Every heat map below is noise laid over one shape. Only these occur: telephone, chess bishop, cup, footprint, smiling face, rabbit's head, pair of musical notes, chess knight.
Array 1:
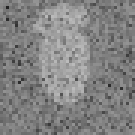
footprint
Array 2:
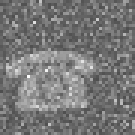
telephone
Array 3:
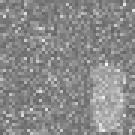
footprint
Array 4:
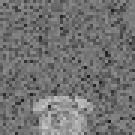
telephone
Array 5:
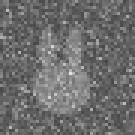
rabbit's head
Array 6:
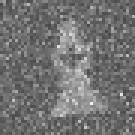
chess bishop
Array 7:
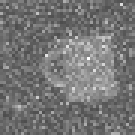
cup
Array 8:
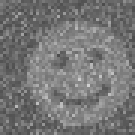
smiling face
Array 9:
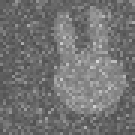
rabbit's head
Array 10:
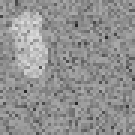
footprint
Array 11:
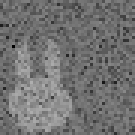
rabbit's head
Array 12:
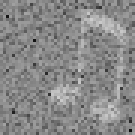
pair of musical notes
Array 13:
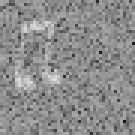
pair of musical notes
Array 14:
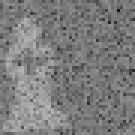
chess bishop
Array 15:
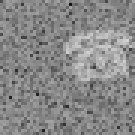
telephone
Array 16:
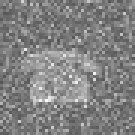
telephone
